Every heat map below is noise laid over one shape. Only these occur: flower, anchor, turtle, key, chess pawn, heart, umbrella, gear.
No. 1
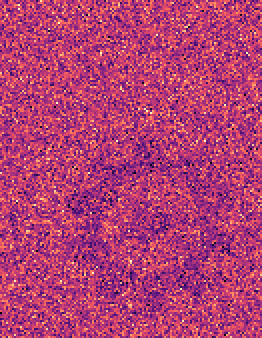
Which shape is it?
gear
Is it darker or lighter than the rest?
darker
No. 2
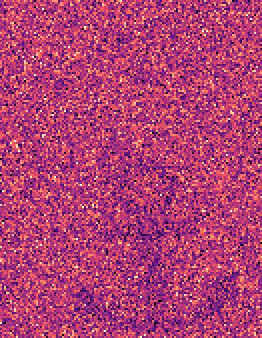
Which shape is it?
anchor
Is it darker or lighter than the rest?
darker
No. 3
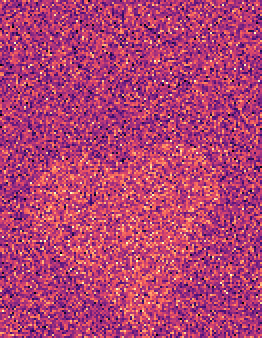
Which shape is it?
heart
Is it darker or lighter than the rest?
lighter
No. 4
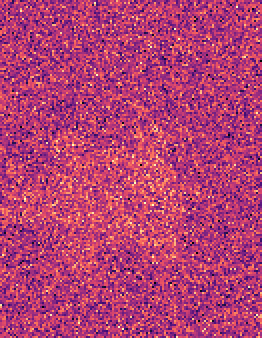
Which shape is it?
turtle
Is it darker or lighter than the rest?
lighter
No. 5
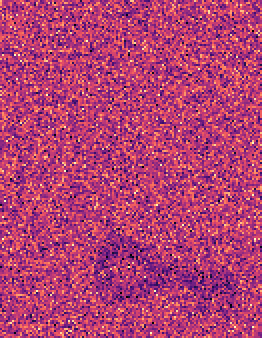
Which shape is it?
key
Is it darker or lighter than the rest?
darker
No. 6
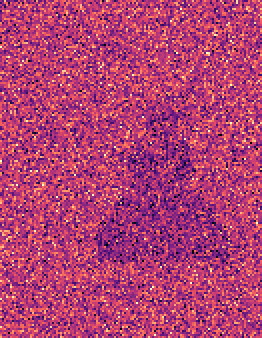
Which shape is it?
chess pawn
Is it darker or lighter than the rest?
darker
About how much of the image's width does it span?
half
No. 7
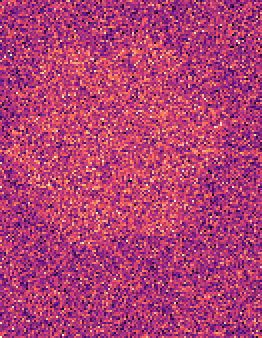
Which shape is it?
flower
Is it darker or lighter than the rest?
lighter
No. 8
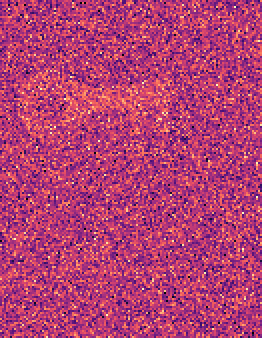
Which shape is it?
key
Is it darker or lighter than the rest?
lighter
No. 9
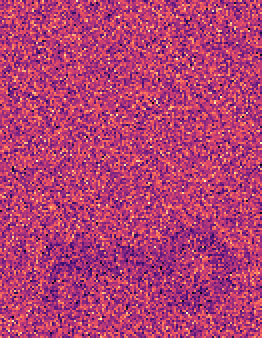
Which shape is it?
key
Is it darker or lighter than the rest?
darker
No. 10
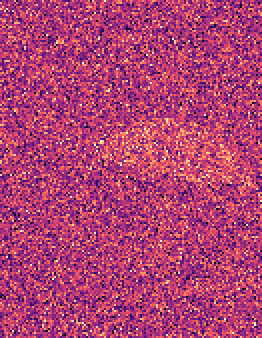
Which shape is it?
umbrella
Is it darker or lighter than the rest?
lighter
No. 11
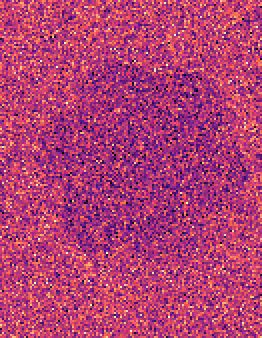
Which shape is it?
flower
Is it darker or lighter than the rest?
darker
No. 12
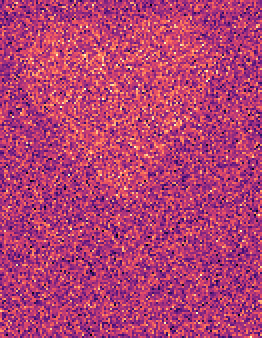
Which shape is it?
heart
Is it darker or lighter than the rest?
lighter
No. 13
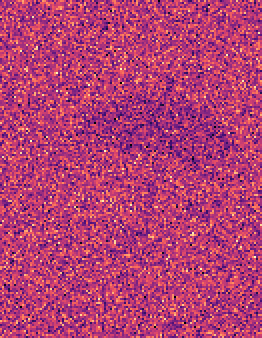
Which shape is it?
umbrella
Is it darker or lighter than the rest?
darker
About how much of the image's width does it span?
two thirds
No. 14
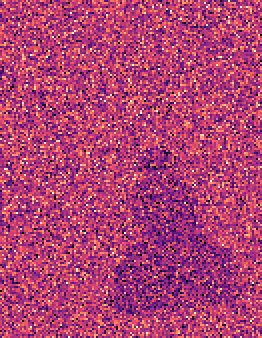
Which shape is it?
chess pawn
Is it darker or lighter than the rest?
darker
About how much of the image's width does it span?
half
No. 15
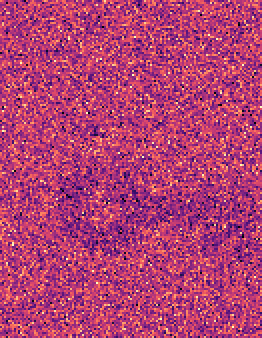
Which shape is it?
key
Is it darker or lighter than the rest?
darker
